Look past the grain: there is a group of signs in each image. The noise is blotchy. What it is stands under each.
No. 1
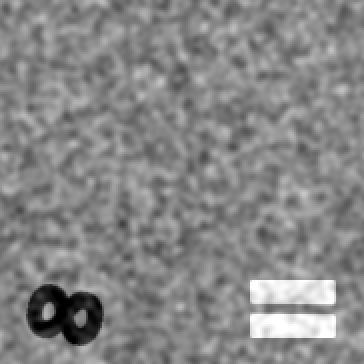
bottom left: dark infinity sign; bottom right: light equals sign
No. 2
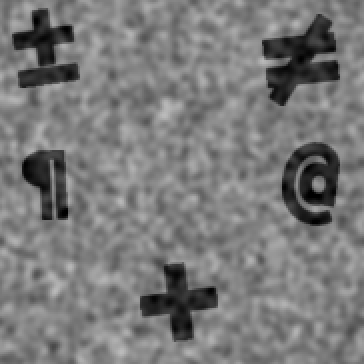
top left: dark plus-minus sign; top right: dark not-equal sign; middle left: dark pilcrow; middle right: dark at sign; bottom middle: dark plus sign
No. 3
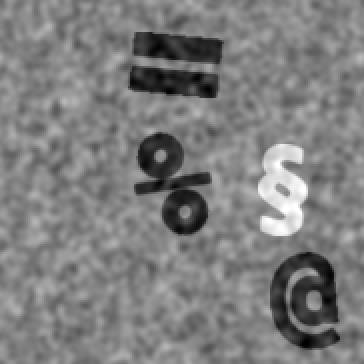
top middle: dark equals sign; centre: dark percent sign; middle right: light section sign; bottom right: dark at sign
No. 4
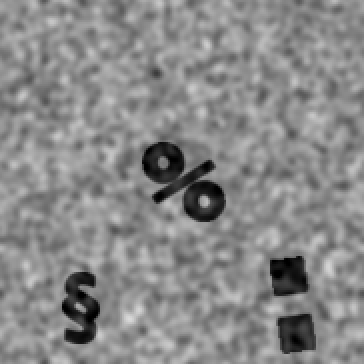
centre: dark percent sign; bottom left: dark section sign; bottom right: dark colon
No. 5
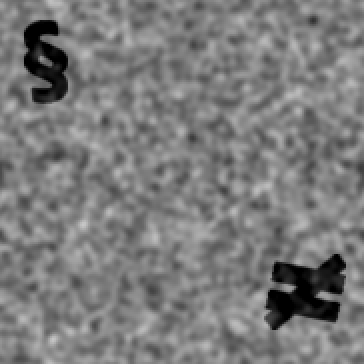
top left: dark section sign; bottom right: dark not-equal sign
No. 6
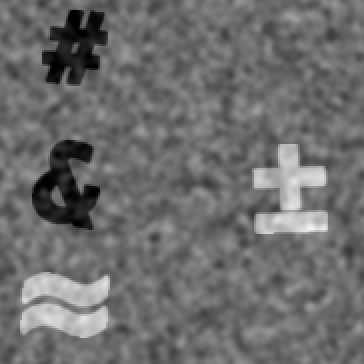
top left: dark hash sign; middle left: dark ampersand; middle right: light plus-minus sign; bottom left: light approximately sign
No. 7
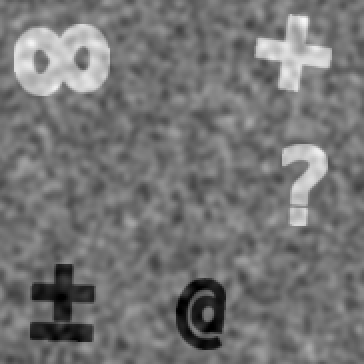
top left: light infinity sign; top right: light plus sign; middle right: light question mark; bottom left: dark plus-minus sign; bottom middle: dark at sign
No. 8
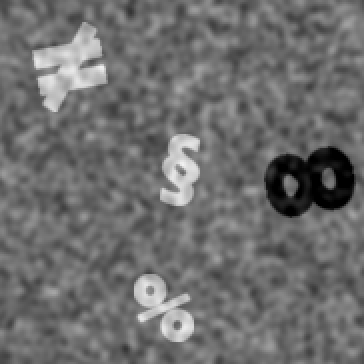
top left: light not-equal sign; centre: light section sign; middle right: dark infinity sign; bottom middle: light percent sign
